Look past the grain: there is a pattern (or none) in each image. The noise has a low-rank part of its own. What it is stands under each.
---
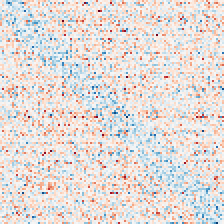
a diagonal band
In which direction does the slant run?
top left to bottom right
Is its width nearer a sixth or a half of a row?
a sixth
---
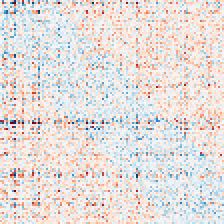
a diagonal band
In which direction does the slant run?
top left to bottom right
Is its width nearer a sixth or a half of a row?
a half
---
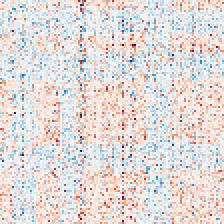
bands of rows crossing bands of columns
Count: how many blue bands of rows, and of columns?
3 and 3
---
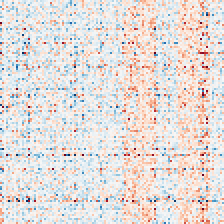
bands of columns
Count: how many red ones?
2
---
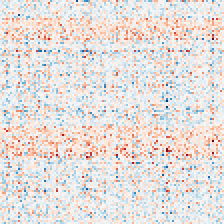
bands of rows
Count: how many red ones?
2
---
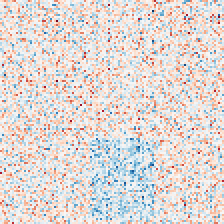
one block
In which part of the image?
bottom middle
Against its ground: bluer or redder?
bluer
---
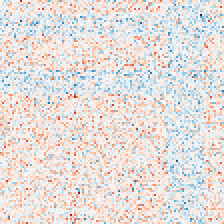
bands of rows crossing bands of columns
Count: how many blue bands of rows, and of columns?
2 and 1
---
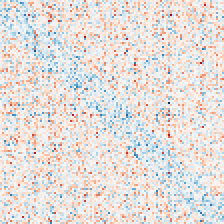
a diagonal band
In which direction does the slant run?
top left to bottom right
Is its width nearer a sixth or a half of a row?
a sixth
